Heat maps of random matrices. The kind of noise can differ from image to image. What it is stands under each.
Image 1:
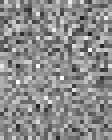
low rank plus noise
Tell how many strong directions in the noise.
five to eight
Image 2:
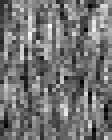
streaked along the columns
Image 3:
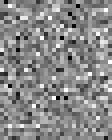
heavy tails
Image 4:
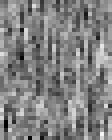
streaked along the columns
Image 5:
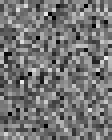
independent entries
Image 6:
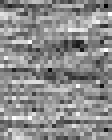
streaked along the rows
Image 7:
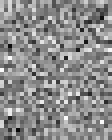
low rank plus noise
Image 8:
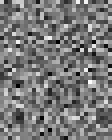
low rank plus noise
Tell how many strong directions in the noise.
two
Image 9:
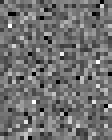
heavy tails
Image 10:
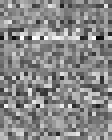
rows of uneven size
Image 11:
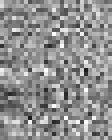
low rank plus noise
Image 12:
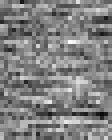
streaked along the rows
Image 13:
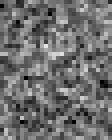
blotchy
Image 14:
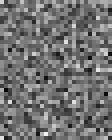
independent entries
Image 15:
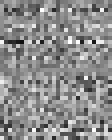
rows of uneven size
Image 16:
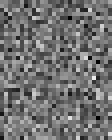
low rank plus noise
